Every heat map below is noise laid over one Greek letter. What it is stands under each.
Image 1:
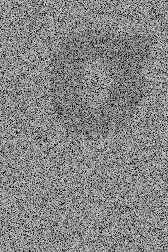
sigma
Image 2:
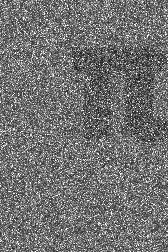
pi
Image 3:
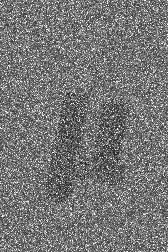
mu
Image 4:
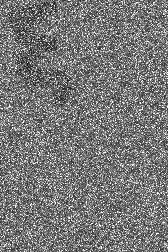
xi
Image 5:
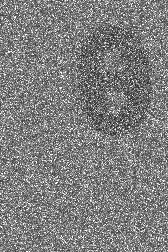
theta
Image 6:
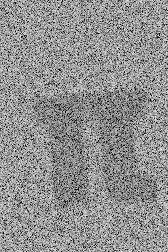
pi
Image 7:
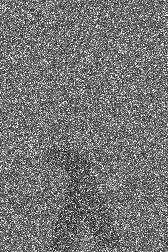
lambda
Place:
bottom middle
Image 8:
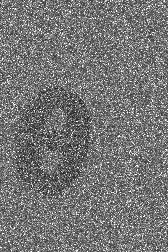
theta
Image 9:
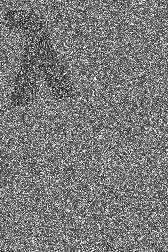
lambda
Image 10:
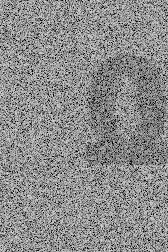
omega
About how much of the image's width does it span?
half
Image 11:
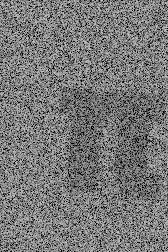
pi
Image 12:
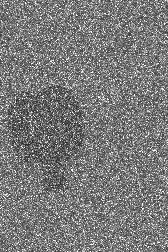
phi
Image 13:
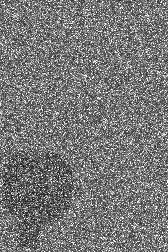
phi
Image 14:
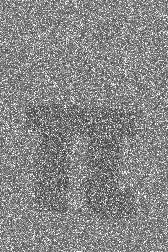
pi
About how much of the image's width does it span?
two thirds
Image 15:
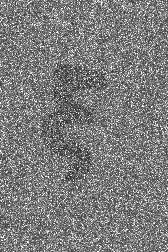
xi
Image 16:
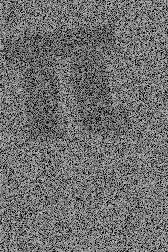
pi
